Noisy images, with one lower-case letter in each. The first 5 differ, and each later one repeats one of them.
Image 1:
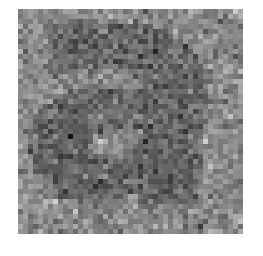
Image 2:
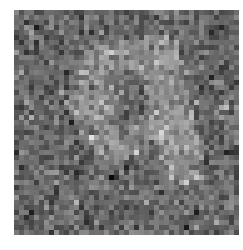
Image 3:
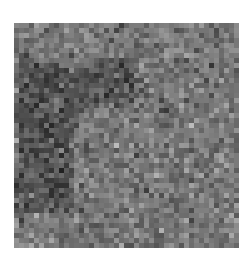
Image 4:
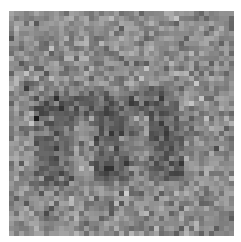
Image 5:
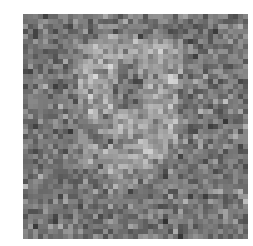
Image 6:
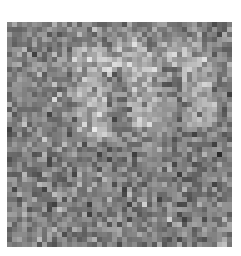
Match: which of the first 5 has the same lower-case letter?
4
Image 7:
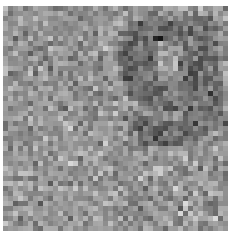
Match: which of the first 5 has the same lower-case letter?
5
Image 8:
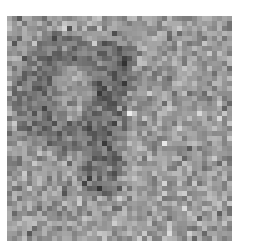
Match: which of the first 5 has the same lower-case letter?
2
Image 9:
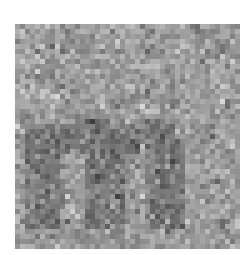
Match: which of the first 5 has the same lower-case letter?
4
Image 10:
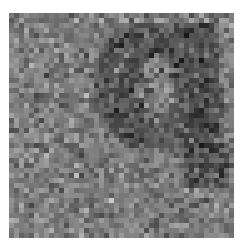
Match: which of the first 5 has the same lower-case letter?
2
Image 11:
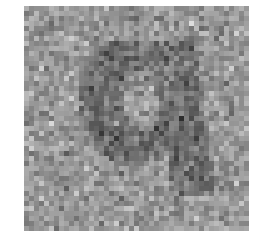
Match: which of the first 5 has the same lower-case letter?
2
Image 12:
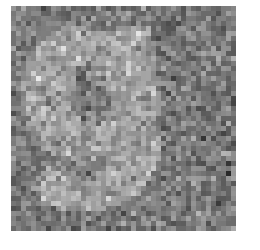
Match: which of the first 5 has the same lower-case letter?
5
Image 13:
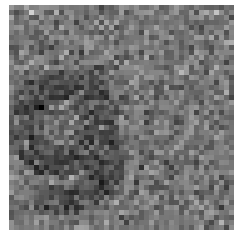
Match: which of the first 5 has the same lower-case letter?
5
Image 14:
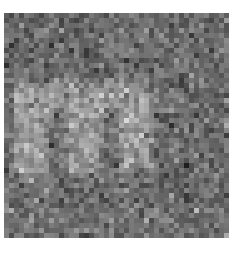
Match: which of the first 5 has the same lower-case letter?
4
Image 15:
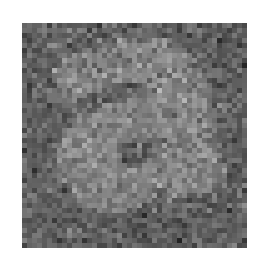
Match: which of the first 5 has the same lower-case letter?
1
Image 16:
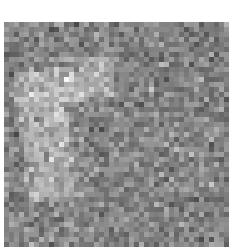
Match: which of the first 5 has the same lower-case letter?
3
